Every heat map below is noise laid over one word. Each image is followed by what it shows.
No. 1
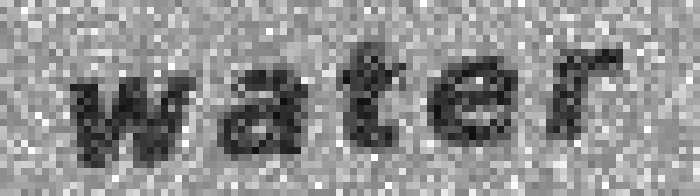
water
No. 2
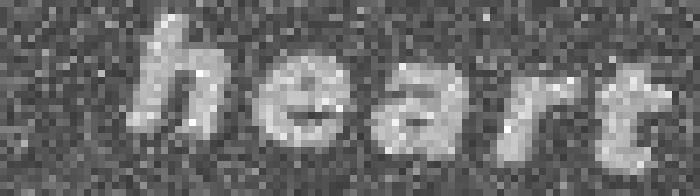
heart
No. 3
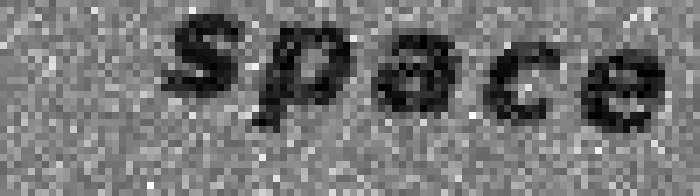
space
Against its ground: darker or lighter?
darker
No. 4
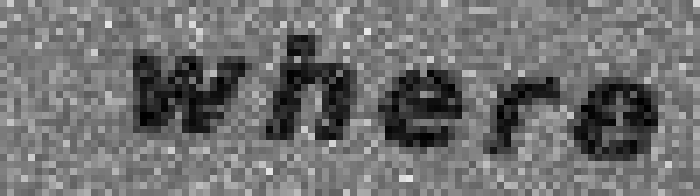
where
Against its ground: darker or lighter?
darker
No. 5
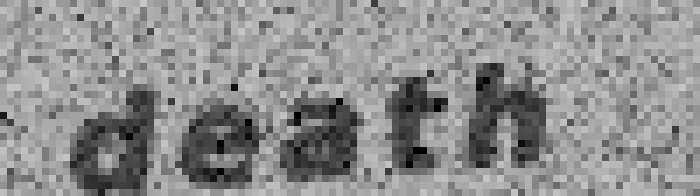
death
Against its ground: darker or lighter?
darker
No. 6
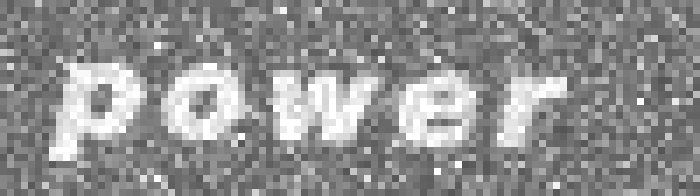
power
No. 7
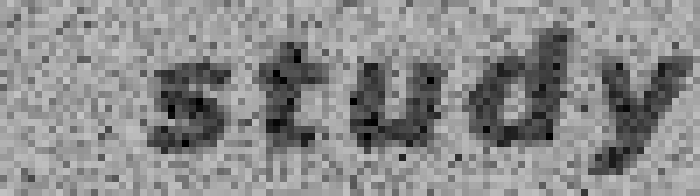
study
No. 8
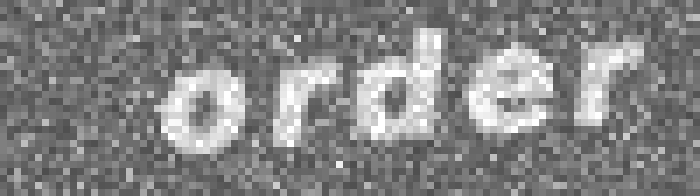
order
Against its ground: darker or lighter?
lighter
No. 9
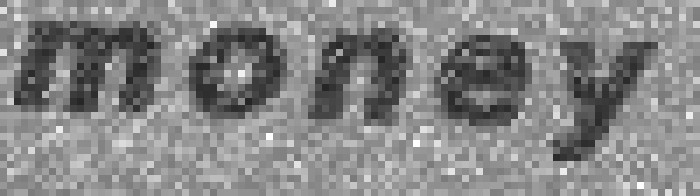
money
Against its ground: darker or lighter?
darker
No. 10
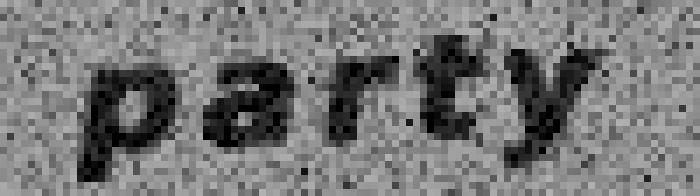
party
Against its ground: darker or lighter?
darker
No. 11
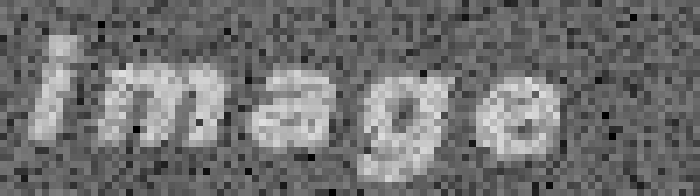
image
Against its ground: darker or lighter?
lighter
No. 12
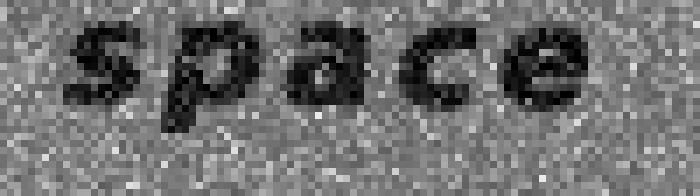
space
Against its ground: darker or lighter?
darker
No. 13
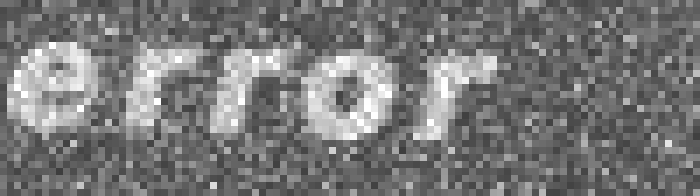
error
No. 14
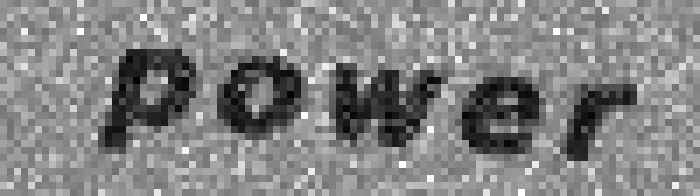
power
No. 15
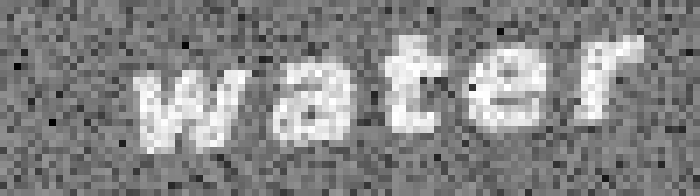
water
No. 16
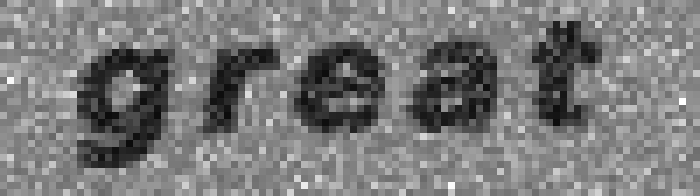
great
